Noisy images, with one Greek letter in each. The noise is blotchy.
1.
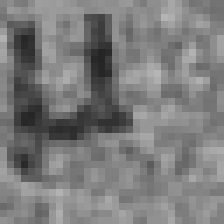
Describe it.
dark mu
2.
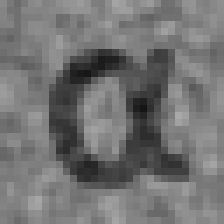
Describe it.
dark alpha
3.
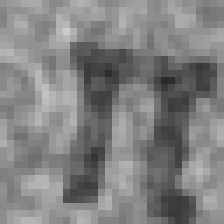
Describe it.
dark pi
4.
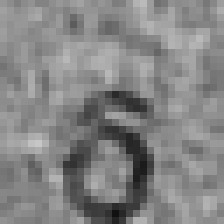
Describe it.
dark delta
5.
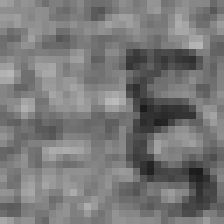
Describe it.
dark xi
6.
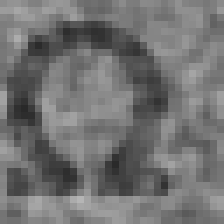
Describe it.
dark omega
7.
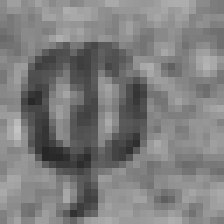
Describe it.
dark phi
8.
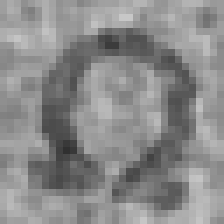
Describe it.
dark omega
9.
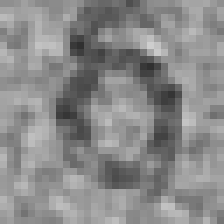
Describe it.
dark delta
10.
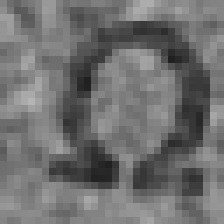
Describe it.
dark omega
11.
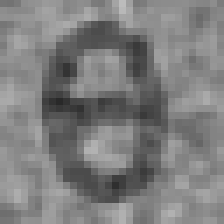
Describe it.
dark theta
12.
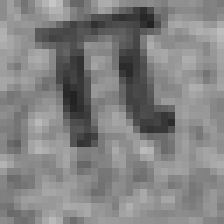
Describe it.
dark pi
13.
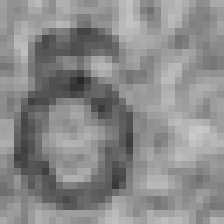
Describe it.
dark delta
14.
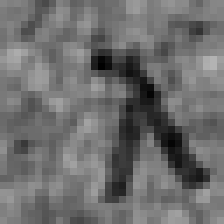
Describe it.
dark lambda
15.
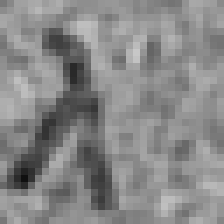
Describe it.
dark lambda
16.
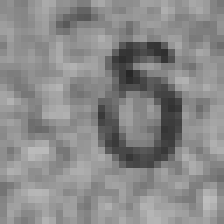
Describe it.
dark delta
